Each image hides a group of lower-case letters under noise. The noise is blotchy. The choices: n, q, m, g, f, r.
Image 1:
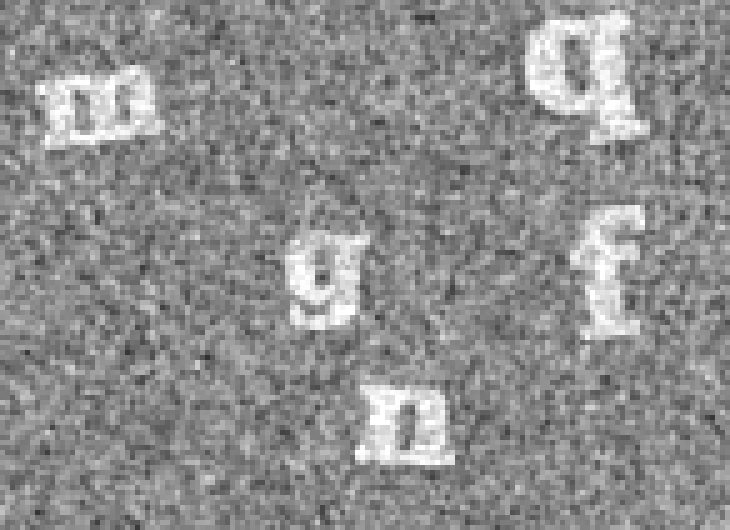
top left: m; top right: q; centre: g; middle right: f; bottom middle: n
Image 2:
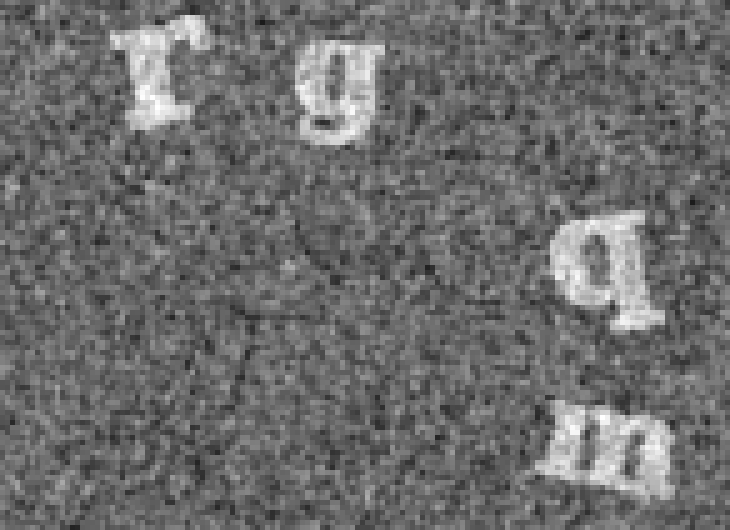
top left: r; top middle: g; middle right: q; bottom right: m
